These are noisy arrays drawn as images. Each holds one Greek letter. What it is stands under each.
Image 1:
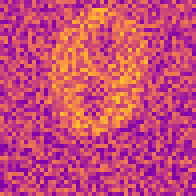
theta
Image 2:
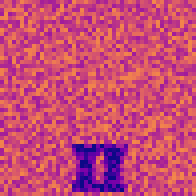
pi
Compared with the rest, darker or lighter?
darker
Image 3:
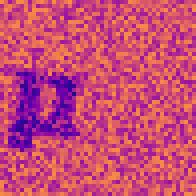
mu
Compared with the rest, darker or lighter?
darker
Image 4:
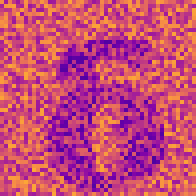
delta
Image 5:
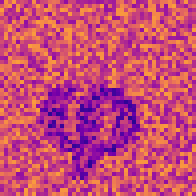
phi
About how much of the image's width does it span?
half
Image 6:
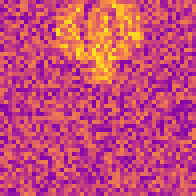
phi
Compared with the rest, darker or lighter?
lighter
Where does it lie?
top middle
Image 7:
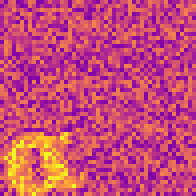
alpha
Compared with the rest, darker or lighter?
lighter
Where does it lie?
bottom left
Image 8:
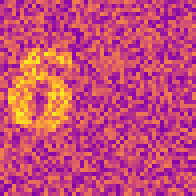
delta
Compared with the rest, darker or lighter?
lighter
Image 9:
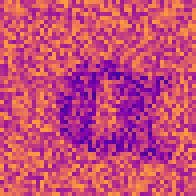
alpha
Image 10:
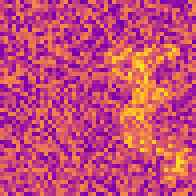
xi
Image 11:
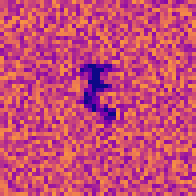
xi
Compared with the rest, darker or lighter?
darker
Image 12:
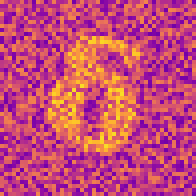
delta
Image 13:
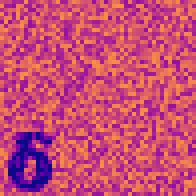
delta
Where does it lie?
bottom left
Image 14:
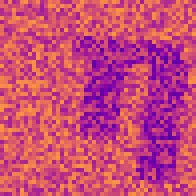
eta
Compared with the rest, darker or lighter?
darker
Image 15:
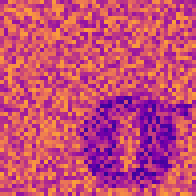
sigma
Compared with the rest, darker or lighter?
darker
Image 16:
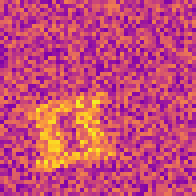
pi
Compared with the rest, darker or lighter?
lighter
